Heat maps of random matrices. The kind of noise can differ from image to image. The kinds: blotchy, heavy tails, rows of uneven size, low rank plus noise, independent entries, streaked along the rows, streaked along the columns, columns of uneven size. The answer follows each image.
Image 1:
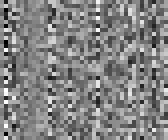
columns of uneven size
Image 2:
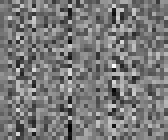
columns of uneven size
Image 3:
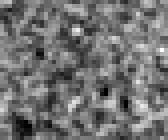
blotchy
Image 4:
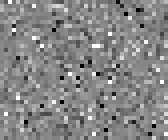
heavy tails
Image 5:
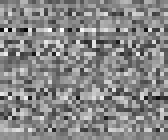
rows of uneven size
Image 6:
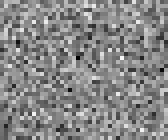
independent entries
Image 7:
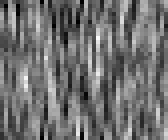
streaked along the columns
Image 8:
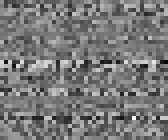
rows of uneven size
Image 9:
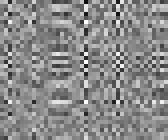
low rank plus noise
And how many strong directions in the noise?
one
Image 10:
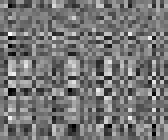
low rank plus noise
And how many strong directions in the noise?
one
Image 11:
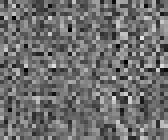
low rank plus noise
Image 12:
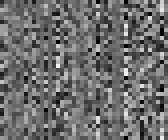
columns of uneven size
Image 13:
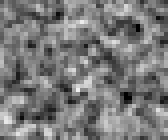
blotchy
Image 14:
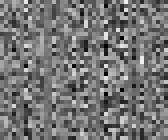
columns of uneven size
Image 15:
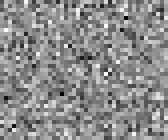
independent entries
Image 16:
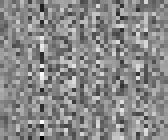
columns of uneven size
